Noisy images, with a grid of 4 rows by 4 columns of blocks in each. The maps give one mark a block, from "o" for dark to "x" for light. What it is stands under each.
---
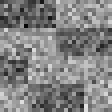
o o x x
x x o o
o x x x
x o o x
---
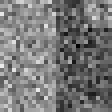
x x o x
x x o o
x x o o
x x o o
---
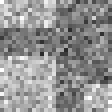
x x o o
o o o o
x x o o
x x o x
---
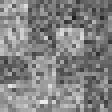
x o o o
x o x o
o x o o
x x x o
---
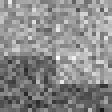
x x x x
x x x x
o o x x
o o o o
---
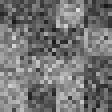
o o x o
x o o x
x x x o
x o x o
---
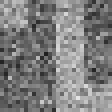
x o x o
o o x o
o o x o
o o x x
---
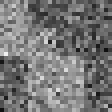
x o o o
x x o o
o x x o
o x x o
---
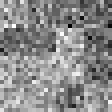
x o o o
o o x o
x x x o
x x o x
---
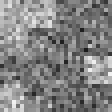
x x o o
x o o o
o o o x
x o o o
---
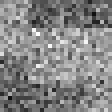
x o o o
x x x x
o x x x
o o o x
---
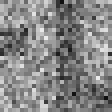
x x o x
o x o x
x x o x
x x o o
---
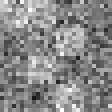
x x o o
o o x o
o x o o
o o x o
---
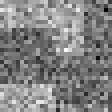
x x x o
o o x o
o o o o
x x o o
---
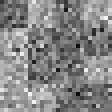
o x o x
x o o o
x o o x
x x o o
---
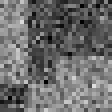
x o o o
x o o o
x o x x
o x x x
